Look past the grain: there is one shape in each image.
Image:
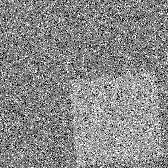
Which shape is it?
square
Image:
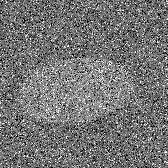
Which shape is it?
ellipse
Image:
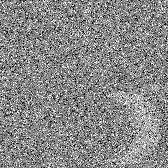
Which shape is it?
crescent
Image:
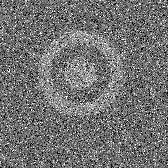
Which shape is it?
bullseye
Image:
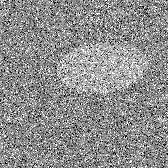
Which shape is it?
ellipse
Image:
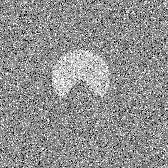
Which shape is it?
disc with a wedge cut out
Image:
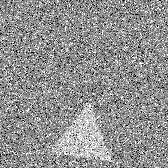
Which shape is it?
triangle
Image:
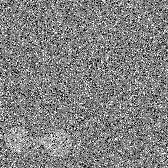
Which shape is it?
dumbbell
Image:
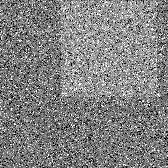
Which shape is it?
square
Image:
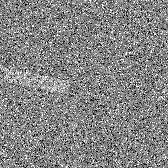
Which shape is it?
bar
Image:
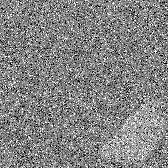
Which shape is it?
half disc
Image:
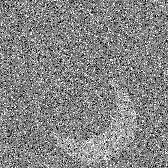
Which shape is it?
crescent
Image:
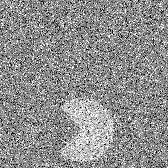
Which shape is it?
disc with a wedge cut out
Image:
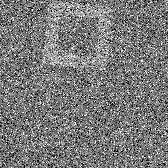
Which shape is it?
square frame
